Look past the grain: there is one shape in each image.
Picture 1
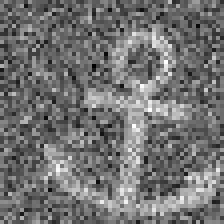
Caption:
light anchor
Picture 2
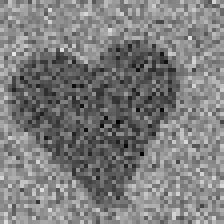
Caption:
dark heart
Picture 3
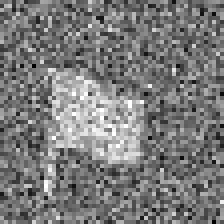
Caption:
light flag
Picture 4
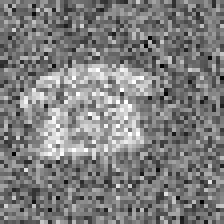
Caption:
light telephone
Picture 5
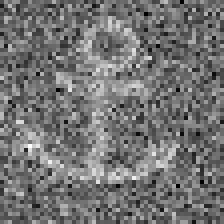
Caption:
light anchor
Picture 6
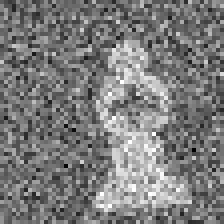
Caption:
light chess bishop
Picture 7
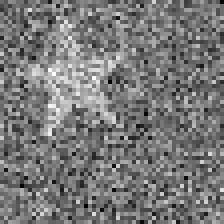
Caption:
light star
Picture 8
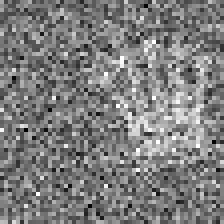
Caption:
light chess queen
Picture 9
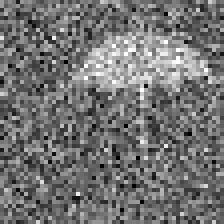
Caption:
light umbrella
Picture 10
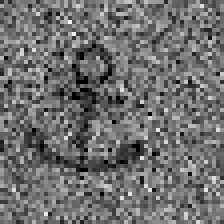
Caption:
dark anchor
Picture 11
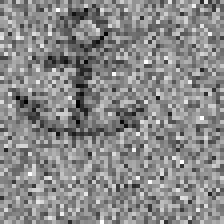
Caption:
dark anchor
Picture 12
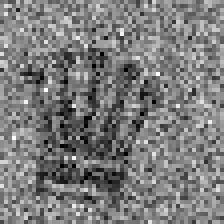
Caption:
dark chess queen
